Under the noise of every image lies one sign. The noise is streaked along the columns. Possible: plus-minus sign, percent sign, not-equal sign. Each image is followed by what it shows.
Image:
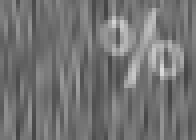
light percent sign
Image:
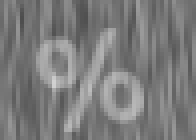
light percent sign
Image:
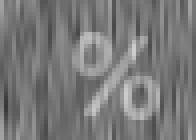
light percent sign
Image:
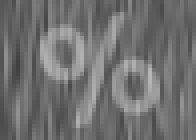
light percent sign
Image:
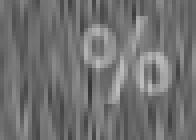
light percent sign
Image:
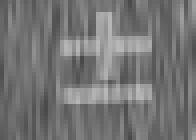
light plus-minus sign
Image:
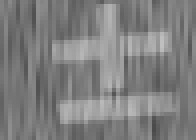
light plus-minus sign
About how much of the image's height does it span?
nearly all
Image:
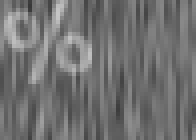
light percent sign
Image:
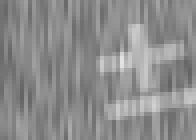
light plus-minus sign
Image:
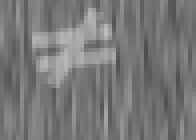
light not-equal sign
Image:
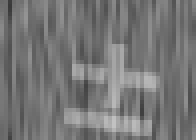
light plus-minus sign
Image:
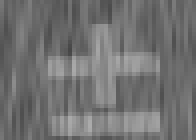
light plus-minus sign
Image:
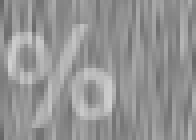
light percent sign
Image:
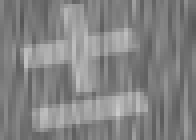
light plus-minus sign
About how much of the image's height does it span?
nearly all
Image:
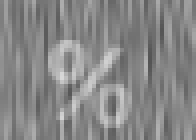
light percent sign
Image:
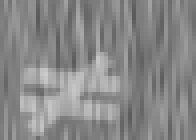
light not-equal sign
